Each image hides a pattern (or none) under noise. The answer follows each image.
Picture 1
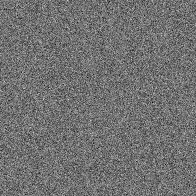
only noise
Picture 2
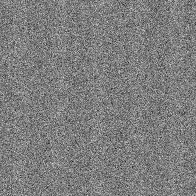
vertical stripes
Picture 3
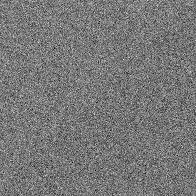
a sharp edge
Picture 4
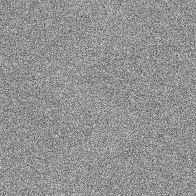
a wavy band
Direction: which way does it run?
top to bottom
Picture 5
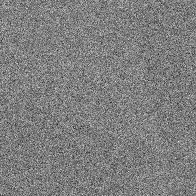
spokes from one point
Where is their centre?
bottom right
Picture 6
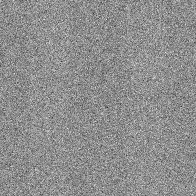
vertical stripes
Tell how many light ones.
2
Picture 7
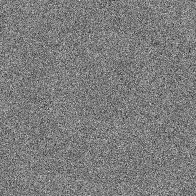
rings round one point
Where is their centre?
centre
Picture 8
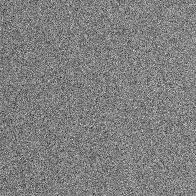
a smooth slope
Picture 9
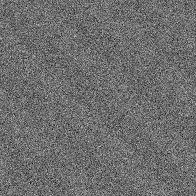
diagonal stripes
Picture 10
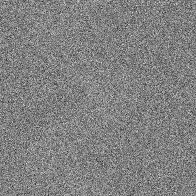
a wavy band
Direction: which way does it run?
top to bottom
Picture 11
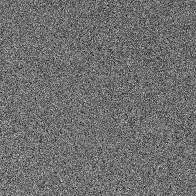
a smooth slope
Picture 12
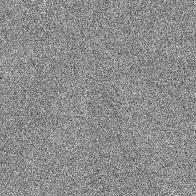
spokes from one point
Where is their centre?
top middle
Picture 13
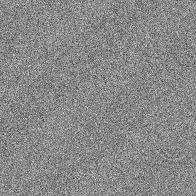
diagonal stripes
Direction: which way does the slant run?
bottom left to top right
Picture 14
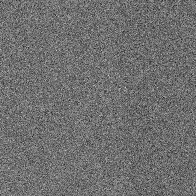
a sharp edge
